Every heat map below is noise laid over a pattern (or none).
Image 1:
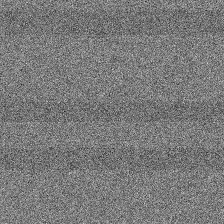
bands of rows
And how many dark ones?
3
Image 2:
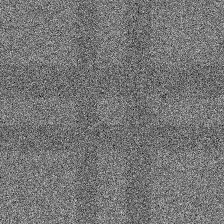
bands of rows crossing bands of columns
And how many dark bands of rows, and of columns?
2 and 2
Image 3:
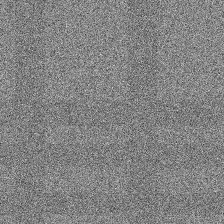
bands of rows crossing bands of columns
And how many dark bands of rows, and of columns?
3 and 2
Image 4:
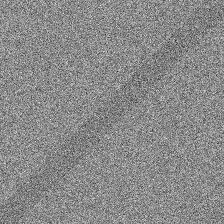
a diagonal band
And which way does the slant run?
bottom left to top right
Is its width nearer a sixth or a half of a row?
a sixth
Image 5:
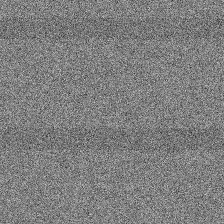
bands of rows
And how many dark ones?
2
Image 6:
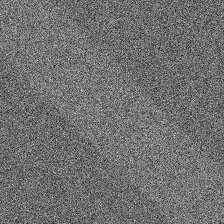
a diagonal band
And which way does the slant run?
top left to bottom right
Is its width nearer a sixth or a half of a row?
a half
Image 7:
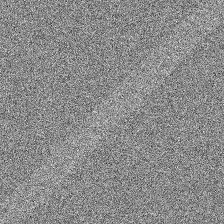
a diagonal band
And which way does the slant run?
bottom left to top right
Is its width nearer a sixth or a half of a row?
a sixth
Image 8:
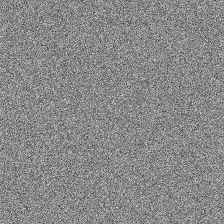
only noise
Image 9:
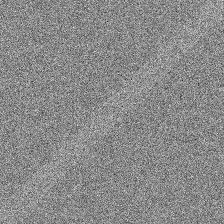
a diagonal band
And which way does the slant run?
bottom left to top right
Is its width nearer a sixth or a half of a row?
a sixth
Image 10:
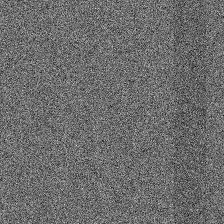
one band of columns
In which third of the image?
right
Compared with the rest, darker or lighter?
darker
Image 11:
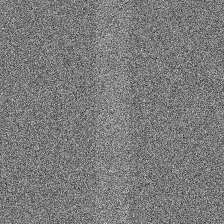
one band of columns
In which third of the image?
middle
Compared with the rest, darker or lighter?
lighter
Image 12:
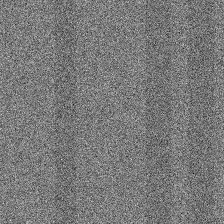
bands of columns
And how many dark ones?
3
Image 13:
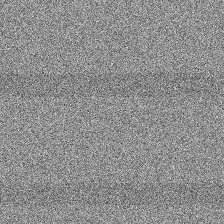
bands of rows
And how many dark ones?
2
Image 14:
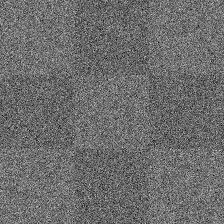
a checkerboard
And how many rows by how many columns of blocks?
3 by 3
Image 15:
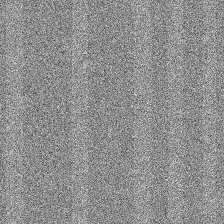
bands of columns
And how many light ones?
5
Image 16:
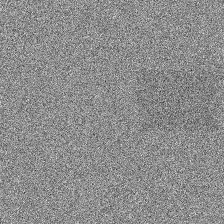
one block
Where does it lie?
middle right
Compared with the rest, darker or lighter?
darker
